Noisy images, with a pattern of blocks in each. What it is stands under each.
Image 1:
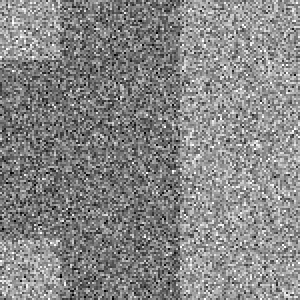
top and bottom mirror each other
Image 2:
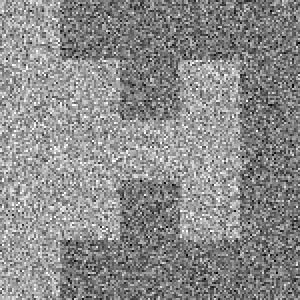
top and bottom mirror each other
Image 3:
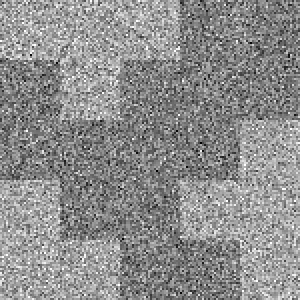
mirrored about the diagonal from the bottom left
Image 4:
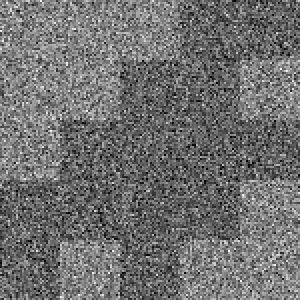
mirrored about the diagonal from the top left
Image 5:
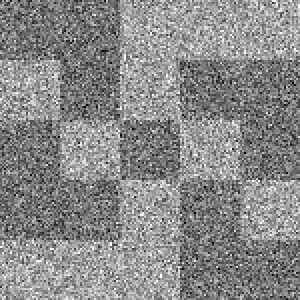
the same after a half turn
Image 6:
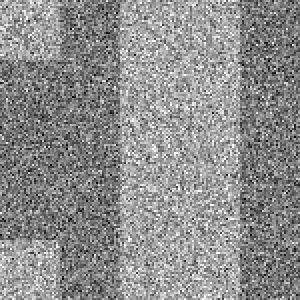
top and bottom mirror each other
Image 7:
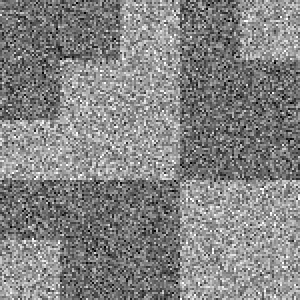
mirrored about the diagonal from the top left
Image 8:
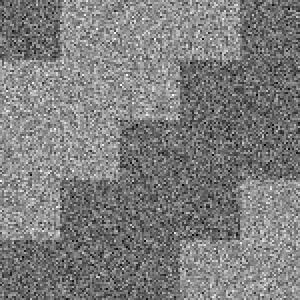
mirrored about the diagonal from the top left
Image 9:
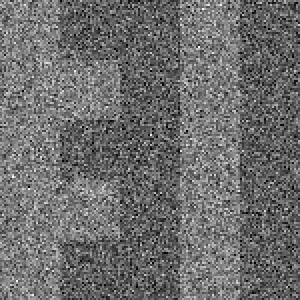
top and bottom mirror each other
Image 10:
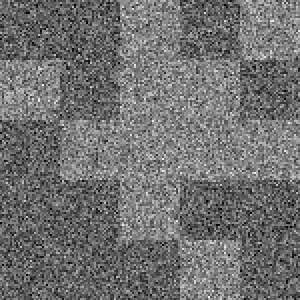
mirrored about the diagonal from the bottom left
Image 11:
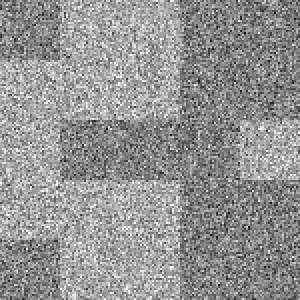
top and bottom mirror each other
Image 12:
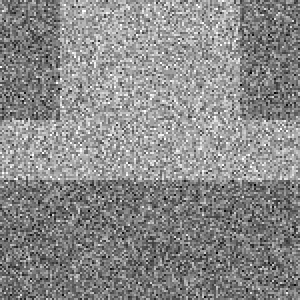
left and right mirror each other
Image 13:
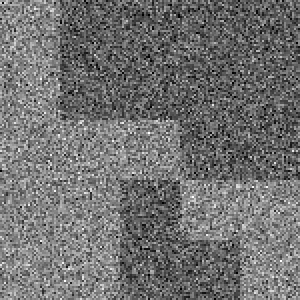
no symmetry
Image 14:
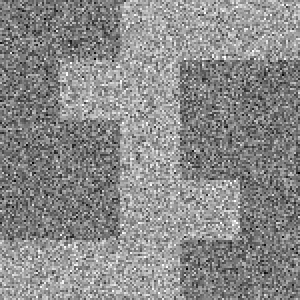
the same after a half turn
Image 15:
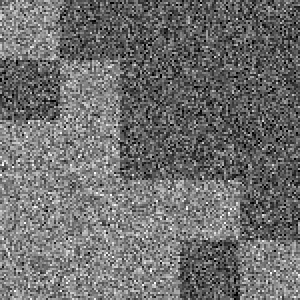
mirrored about the diagonal from the bottom left
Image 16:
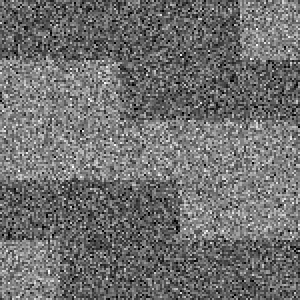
the same after a half turn
